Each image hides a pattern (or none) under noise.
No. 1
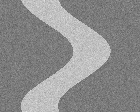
a wavy band
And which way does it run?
top to bottom
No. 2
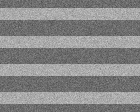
horizontal stripes
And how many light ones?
4
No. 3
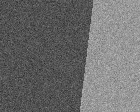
a sharp edge
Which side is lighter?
right
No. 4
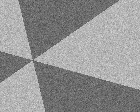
spokes from one point
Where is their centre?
middle left
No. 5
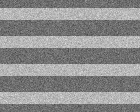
horizontal stripes
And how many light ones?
4
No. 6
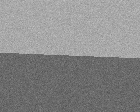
a sharp edge
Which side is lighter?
top
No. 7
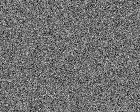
only noise
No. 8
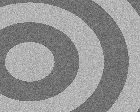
rings round one point
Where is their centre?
middle left
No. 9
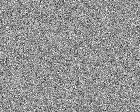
only noise
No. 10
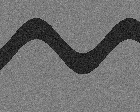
a wavy band
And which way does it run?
left to right
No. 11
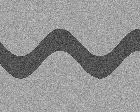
a wavy band
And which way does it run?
left to right
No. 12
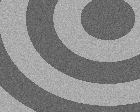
rings round one point
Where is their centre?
top right
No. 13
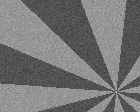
spokes from one point
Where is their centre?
bottom right
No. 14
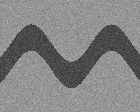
a wavy band
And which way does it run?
left to right
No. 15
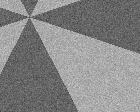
spokes from one point
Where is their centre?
top left
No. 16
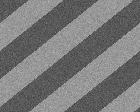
diagonal stripes
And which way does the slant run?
bottom left to top right
